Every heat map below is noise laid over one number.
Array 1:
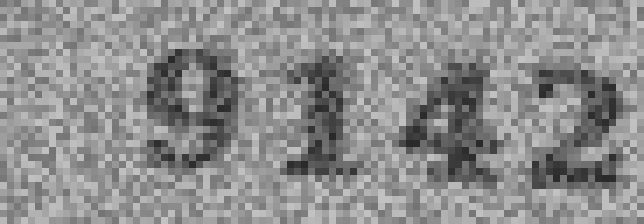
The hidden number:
9142
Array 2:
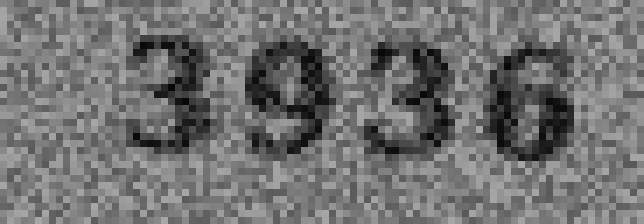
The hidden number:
3936
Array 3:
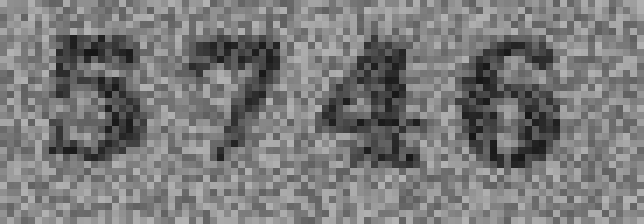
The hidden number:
5746
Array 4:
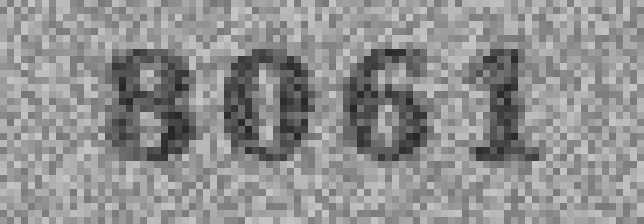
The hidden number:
8061
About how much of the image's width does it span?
two thirds
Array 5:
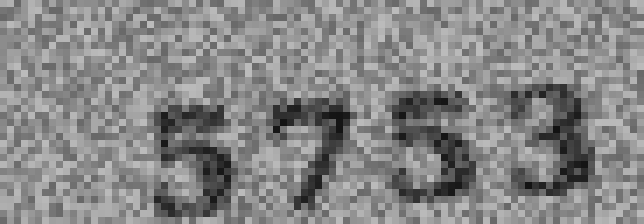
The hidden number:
5753
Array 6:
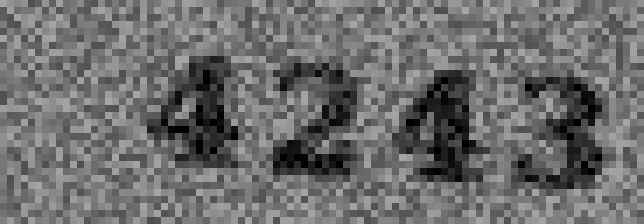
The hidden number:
4243
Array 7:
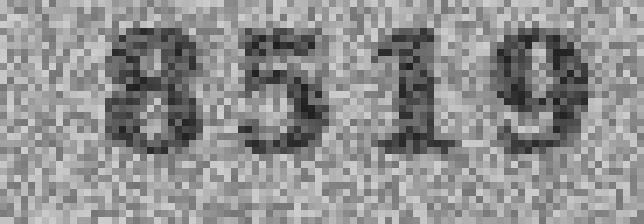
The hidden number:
8519
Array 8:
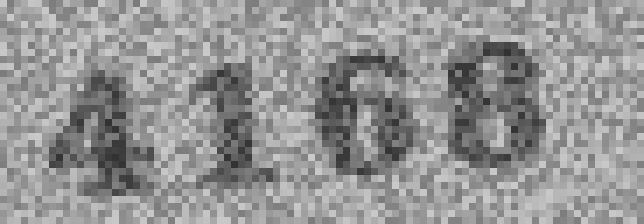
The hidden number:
4168
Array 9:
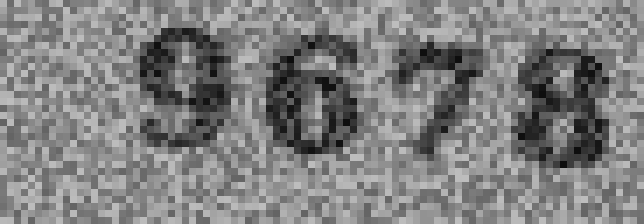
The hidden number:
9678
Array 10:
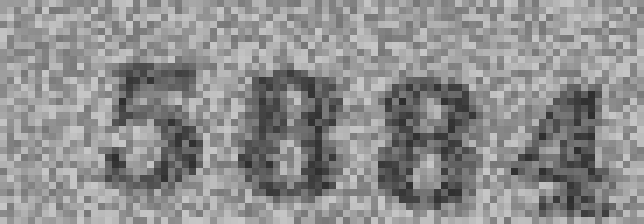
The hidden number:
5884
